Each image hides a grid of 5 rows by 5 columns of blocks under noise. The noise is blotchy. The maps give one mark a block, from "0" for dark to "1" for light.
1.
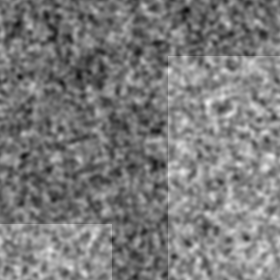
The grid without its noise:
00000
00011
00011
00011
11011
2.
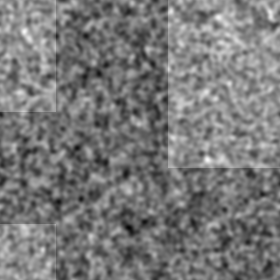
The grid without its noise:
10011
10011
00011
00000
10000
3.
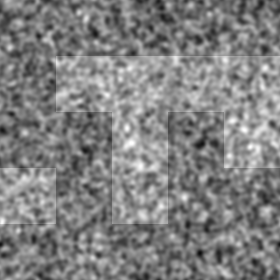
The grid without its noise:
00000
01111
00101
10100
00000
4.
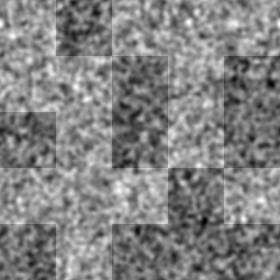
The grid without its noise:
10111
11010
01010
11101
01000
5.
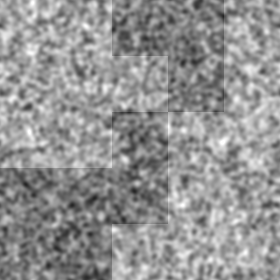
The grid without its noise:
11001
11101
11011
00011
00111
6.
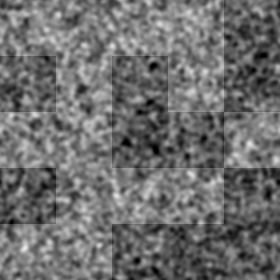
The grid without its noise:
11110
01010
11001
01110
11000
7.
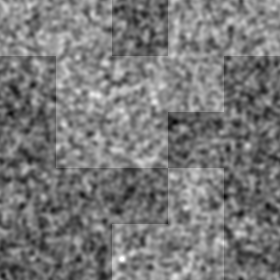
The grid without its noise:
11011
01110
01100
00010
00110
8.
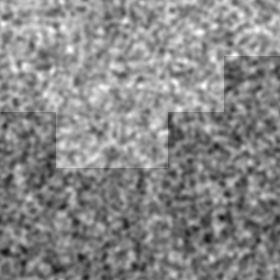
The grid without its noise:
11111
11110
01100
00000
00000
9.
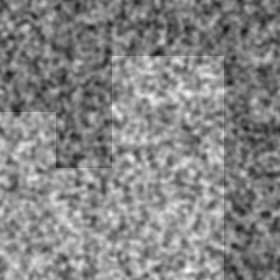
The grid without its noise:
00000
00110
10110
11110
11110
